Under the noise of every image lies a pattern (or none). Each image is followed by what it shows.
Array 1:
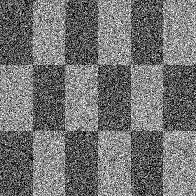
a checkerboard
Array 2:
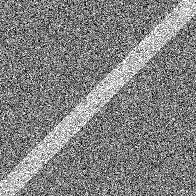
a diagonal band
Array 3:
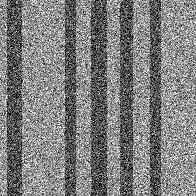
bands of columns
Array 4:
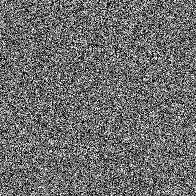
only noise
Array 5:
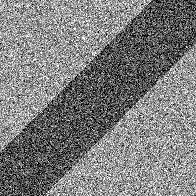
a diagonal band
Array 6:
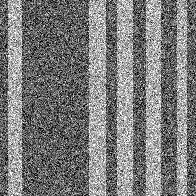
bands of columns
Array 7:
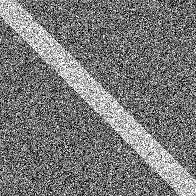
a diagonal band
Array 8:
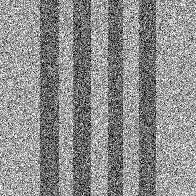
bands of columns
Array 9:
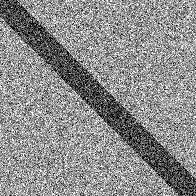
a diagonal band
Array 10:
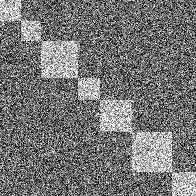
blocks along the diagonal
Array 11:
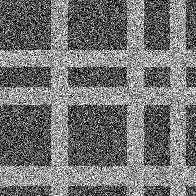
bands of rows crossing bands of columns
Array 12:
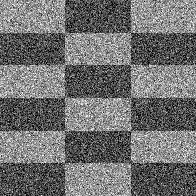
a checkerboard
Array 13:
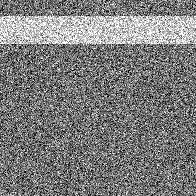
one band of rows
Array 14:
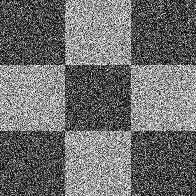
a checkerboard
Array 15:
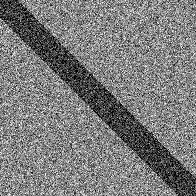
a diagonal band
